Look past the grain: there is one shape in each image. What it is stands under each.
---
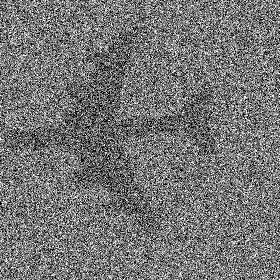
airplane
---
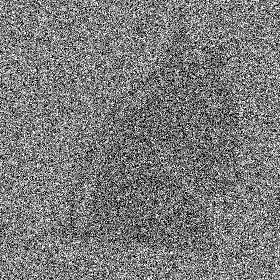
chess knight
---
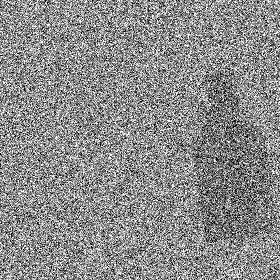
bottle
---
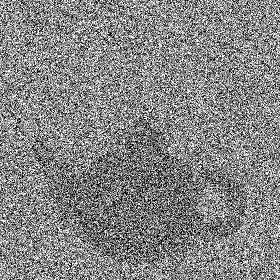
teapot
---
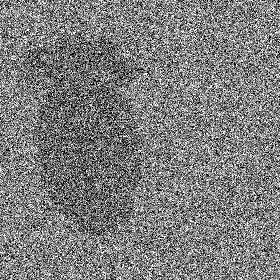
footprint
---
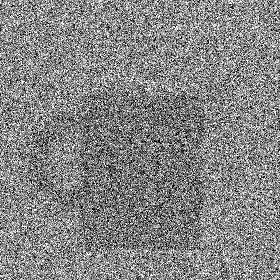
cup
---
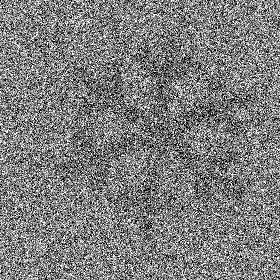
snowflake
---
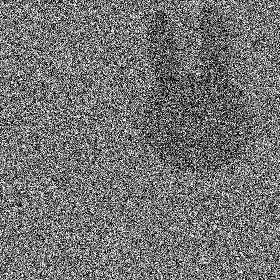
rabbit's head
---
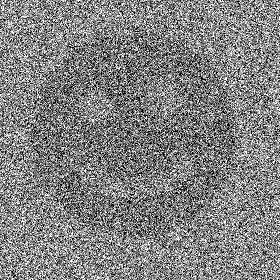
smiling face
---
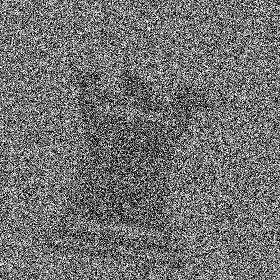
chess rook
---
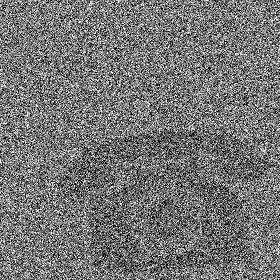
telephone
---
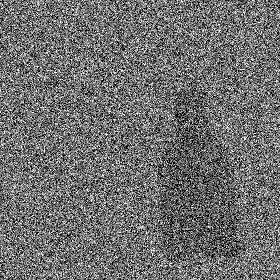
bottle
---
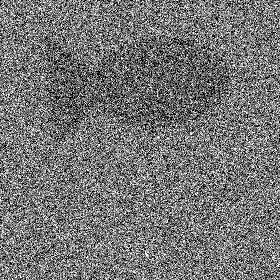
fish
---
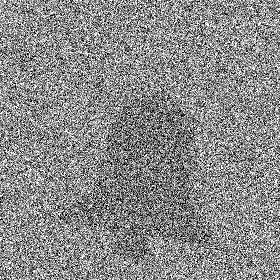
bell
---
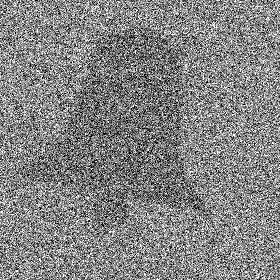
bell
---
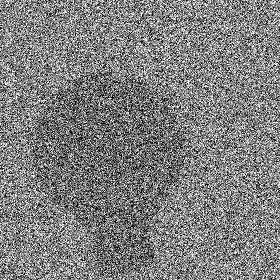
light bulb
